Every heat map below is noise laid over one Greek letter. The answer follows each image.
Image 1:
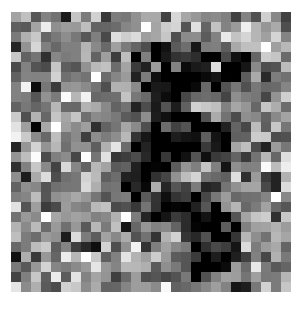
dark xi
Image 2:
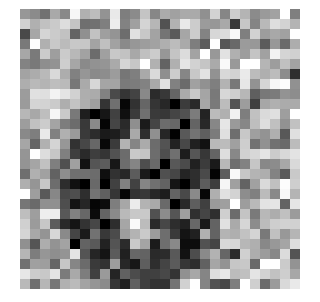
dark theta
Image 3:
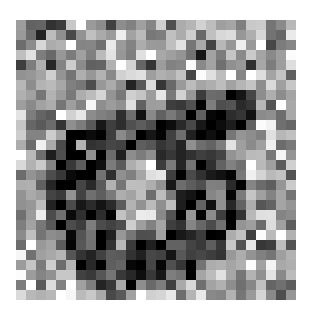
dark sigma
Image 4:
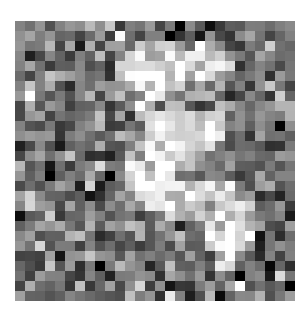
light xi
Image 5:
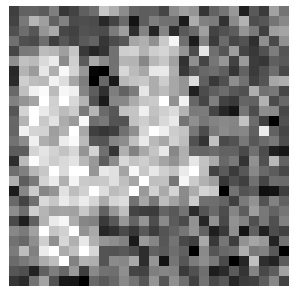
light mu
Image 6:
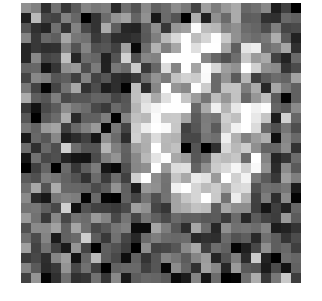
light delta
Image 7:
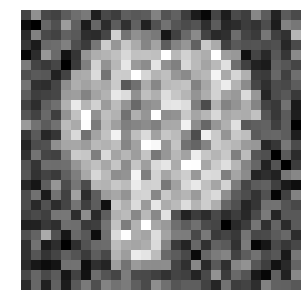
light phi
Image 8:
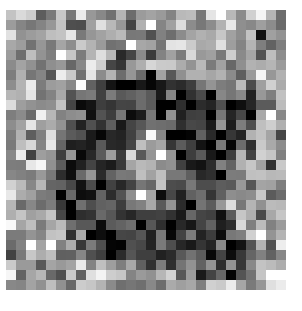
dark alpha
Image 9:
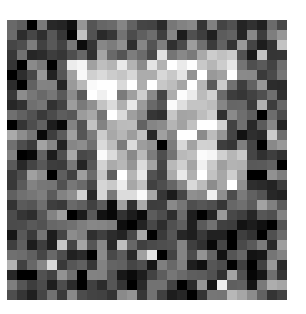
light pi
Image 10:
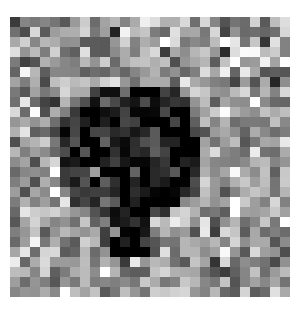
dark phi
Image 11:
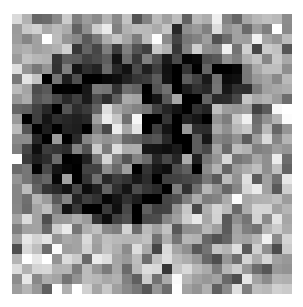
dark sigma
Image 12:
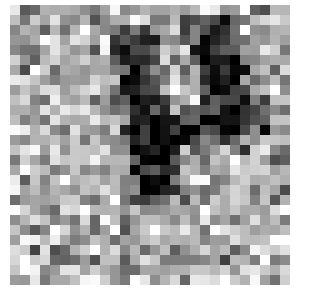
dark mu
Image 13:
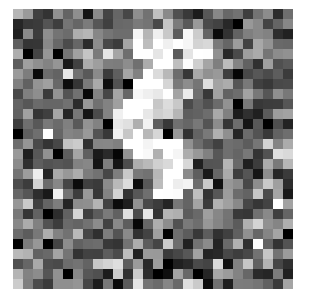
light xi
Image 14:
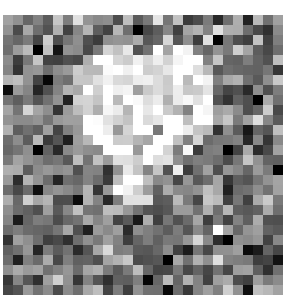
light phi
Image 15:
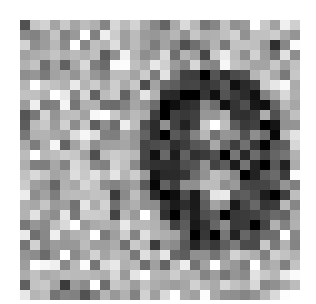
dark theta
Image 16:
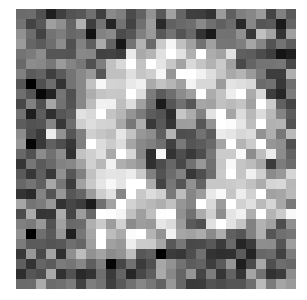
light omega
